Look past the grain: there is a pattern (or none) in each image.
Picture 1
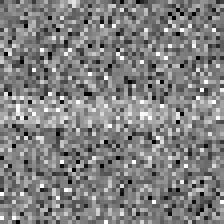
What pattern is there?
one horizontal stripe
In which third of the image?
middle
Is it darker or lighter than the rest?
lighter
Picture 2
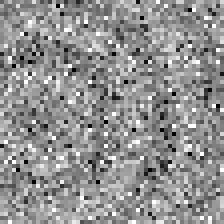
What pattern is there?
rings round one point
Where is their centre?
middle left
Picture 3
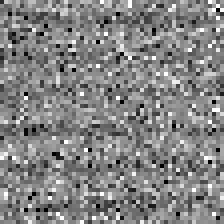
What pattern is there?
horizontal stripes
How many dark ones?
6
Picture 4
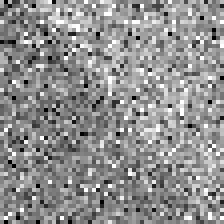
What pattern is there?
a sharp edge
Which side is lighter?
top right
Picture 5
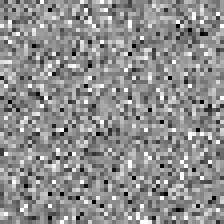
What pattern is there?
only noise
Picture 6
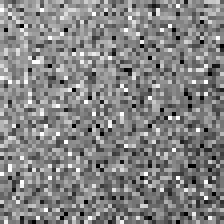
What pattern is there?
a smooth slope
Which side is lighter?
top left
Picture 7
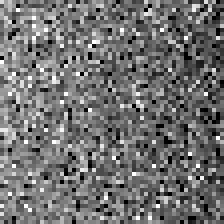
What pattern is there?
a smooth slope
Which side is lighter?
left
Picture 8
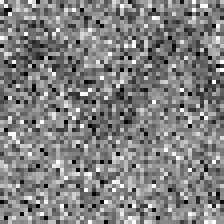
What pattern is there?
a wavy band
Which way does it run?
left to right
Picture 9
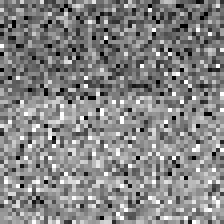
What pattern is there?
a sharp edge
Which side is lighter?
bottom
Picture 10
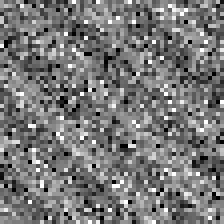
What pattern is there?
diagonal stripes
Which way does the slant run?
top left to bottom right
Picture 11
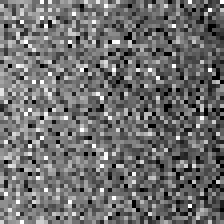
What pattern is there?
a smooth slope
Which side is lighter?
left
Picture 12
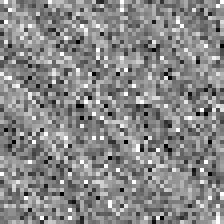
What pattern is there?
diagonal stripes
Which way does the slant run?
top left to bottom right
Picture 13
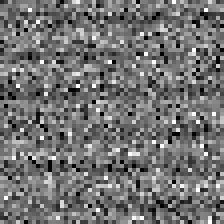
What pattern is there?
horizontal stripes
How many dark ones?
6
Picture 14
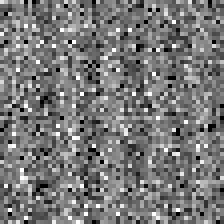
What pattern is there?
vertical stripes
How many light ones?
5
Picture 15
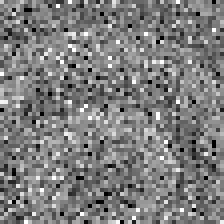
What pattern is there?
rings round one point
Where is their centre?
bottom middle
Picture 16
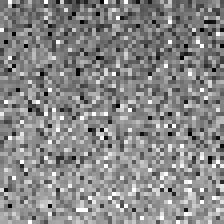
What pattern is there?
a smooth slope
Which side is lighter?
bottom
